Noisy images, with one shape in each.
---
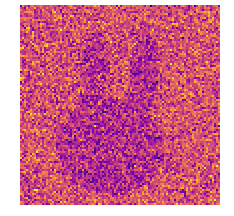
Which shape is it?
rabbit's head
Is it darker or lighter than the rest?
darker
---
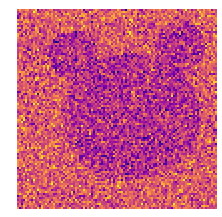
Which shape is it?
bear's head
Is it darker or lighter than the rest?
darker
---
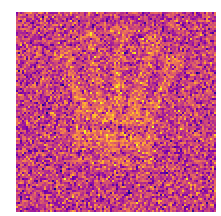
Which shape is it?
chess queen
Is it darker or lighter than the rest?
lighter
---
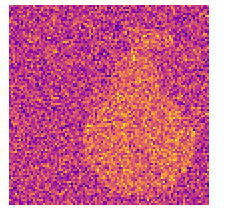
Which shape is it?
pear
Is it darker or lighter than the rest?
lighter
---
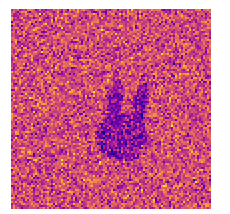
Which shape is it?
rabbit's head
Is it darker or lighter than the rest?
darker
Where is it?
centre
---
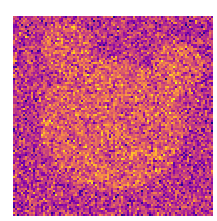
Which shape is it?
bear's head
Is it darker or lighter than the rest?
lighter
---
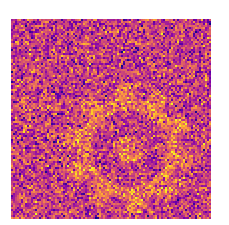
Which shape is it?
gear
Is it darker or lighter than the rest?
lighter
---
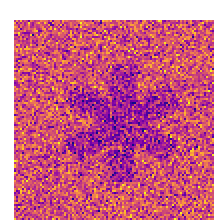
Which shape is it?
asterisk
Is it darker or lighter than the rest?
darker
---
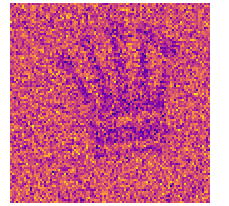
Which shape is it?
chess queen
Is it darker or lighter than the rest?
darker
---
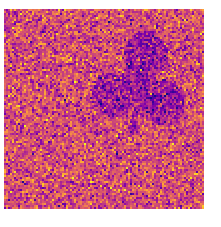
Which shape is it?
club
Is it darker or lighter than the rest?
darker
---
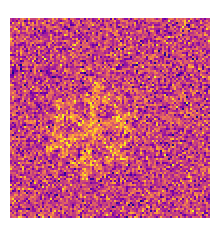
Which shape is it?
snowflake
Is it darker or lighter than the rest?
lighter
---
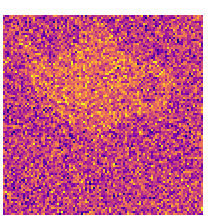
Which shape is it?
teapot
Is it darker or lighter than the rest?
lighter
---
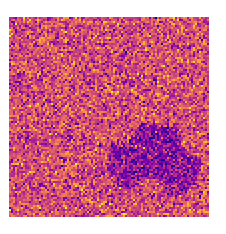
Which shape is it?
car
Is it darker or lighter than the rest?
darker
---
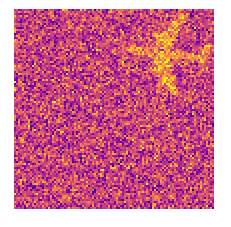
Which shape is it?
airplane
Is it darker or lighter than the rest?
lighter
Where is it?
top right
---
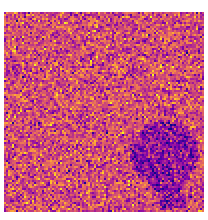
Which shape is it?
light bulb
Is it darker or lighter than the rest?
darker
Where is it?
bottom right
